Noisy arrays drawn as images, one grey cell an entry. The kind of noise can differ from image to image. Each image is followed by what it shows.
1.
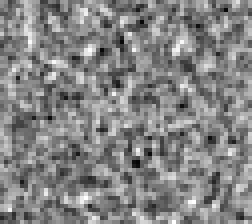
blotchy
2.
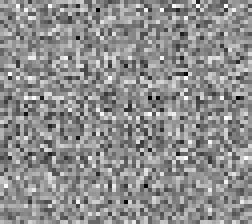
low rank plus noise
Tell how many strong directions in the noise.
five to eight
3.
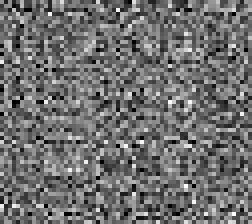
low rank plus noise
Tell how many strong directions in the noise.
three or four
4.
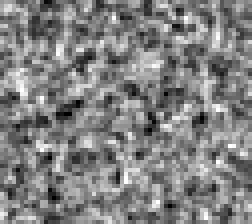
blotchy
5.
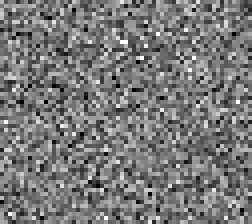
independent entries
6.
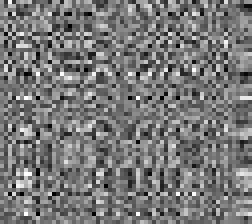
low rank plus noise
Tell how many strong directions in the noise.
two
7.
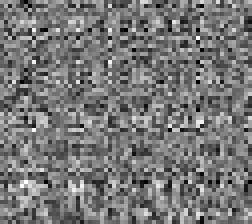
low rank plus noise
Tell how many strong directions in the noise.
three or four
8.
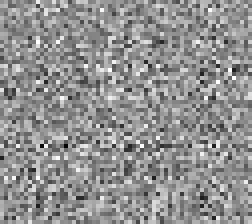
low rank plus noise
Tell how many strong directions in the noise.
five to eight
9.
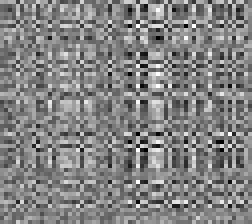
low rank plus noise
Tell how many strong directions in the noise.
one
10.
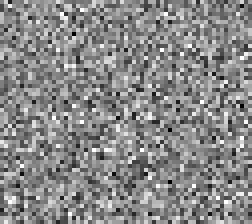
independent entries
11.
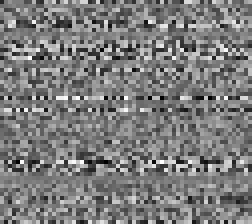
rows of uneven size
